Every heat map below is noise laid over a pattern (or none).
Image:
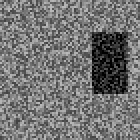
one block
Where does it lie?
middle right
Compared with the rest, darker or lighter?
darker
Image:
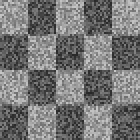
a checkerboard
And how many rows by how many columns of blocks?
4 by 5
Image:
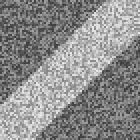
a diagonal band
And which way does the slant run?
bottom left to top right
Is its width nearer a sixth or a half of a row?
a half
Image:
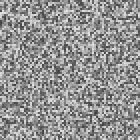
only noise
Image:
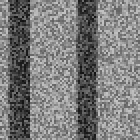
bands of columns
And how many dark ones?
2
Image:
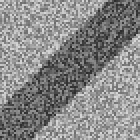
a diagonal band
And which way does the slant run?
bottom left to top right
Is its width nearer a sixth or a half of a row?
a half
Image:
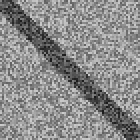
a diagonal band
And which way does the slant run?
top left to bottom right
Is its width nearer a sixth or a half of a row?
a sixth
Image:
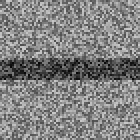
one band of rows
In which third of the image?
middle
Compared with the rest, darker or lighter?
darker
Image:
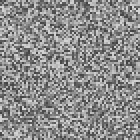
only noise
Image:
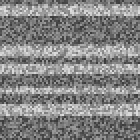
bands of rows
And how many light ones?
5
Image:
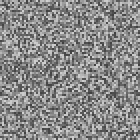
only noise
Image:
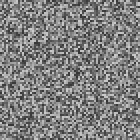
only noise
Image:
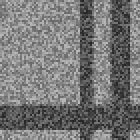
bands of rows crossing bands of columns
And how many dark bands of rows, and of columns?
1 and 2
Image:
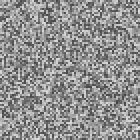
only noise
